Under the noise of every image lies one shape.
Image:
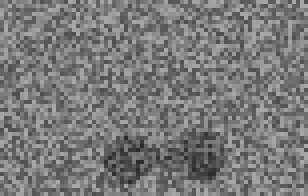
dark dumbbell, bottom middle
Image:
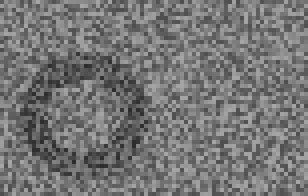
dark ring
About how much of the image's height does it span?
two thirds
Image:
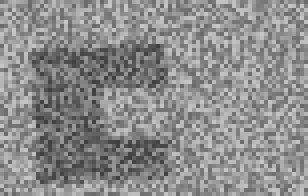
dark square with a notch
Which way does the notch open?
right
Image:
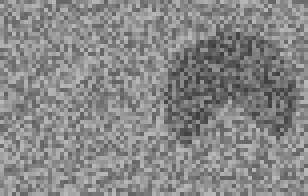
dark disc with a wedge cut out
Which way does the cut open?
down
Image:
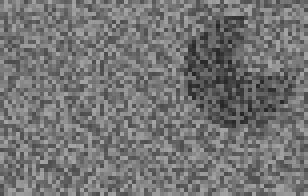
dark disc with a wedge cut out
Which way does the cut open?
up and right
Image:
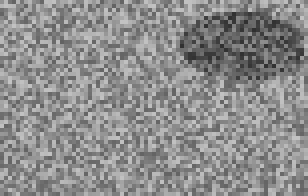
dark ellipse, top right
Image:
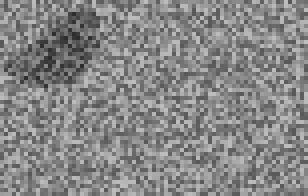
dark half disc, top left
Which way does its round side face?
down and right
